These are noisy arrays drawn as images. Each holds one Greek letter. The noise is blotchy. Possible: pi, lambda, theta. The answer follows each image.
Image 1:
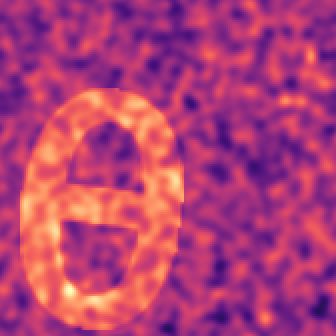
theta
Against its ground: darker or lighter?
lighter
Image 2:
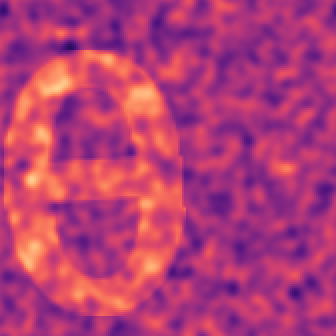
theta
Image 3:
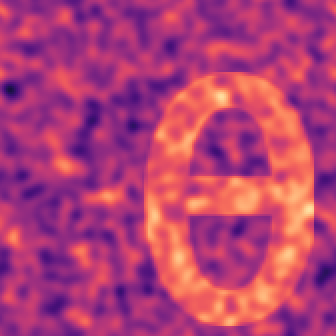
theta
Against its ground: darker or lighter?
lighter
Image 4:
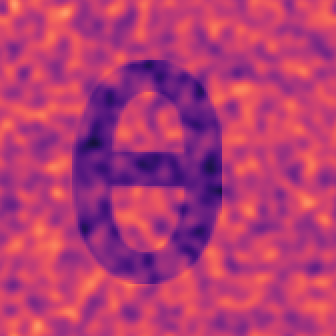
theta
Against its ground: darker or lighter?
darker
